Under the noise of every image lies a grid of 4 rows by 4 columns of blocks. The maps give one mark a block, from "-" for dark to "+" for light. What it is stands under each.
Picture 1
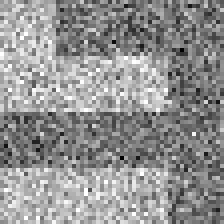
+ - - -
+ + + -
- - - -
+ + + -
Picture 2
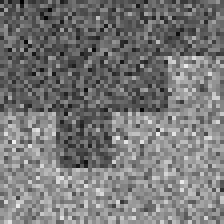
- - - -
- - - +
+ - + +
+ + + +
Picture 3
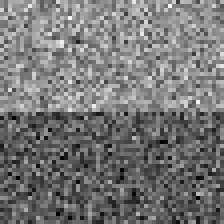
+ + + +
+ + + +
- - - -
- - - -
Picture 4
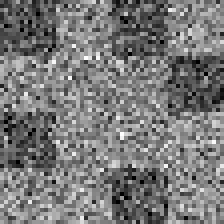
- + - +
+ + + -
- + + +
+ + - +
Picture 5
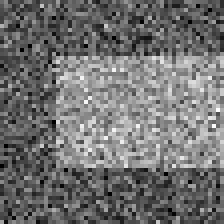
- - - -
- + + +
- + + +
- - - -
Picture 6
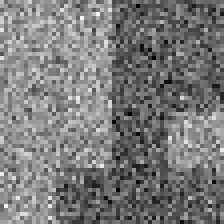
+ + - -
+ + - -
+ + - +
+ - - -
